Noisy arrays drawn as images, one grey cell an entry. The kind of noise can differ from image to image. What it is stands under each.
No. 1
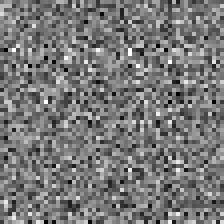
low rank plus noise
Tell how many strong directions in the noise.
two
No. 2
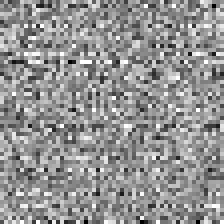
rows of uneven size
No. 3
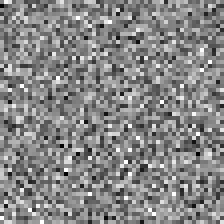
independent entries
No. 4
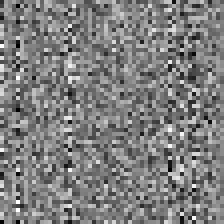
columns of uneven size
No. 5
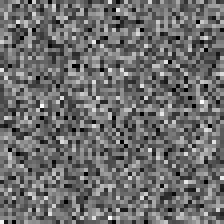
independent entries
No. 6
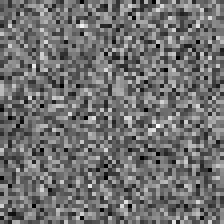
low rank plus noise
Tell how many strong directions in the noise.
two
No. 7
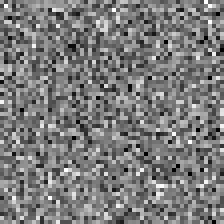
independent entries
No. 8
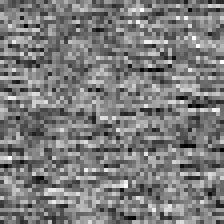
streaked along the rows
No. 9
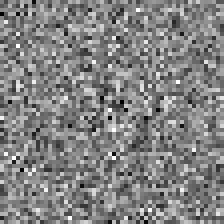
low rank plus noise
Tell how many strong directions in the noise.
three or four
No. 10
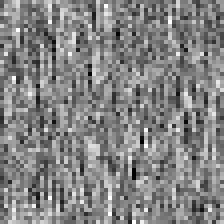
streaked along the columns
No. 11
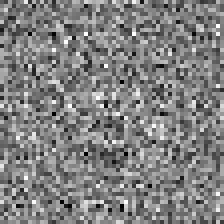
low rank plus noise
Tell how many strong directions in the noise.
three or four
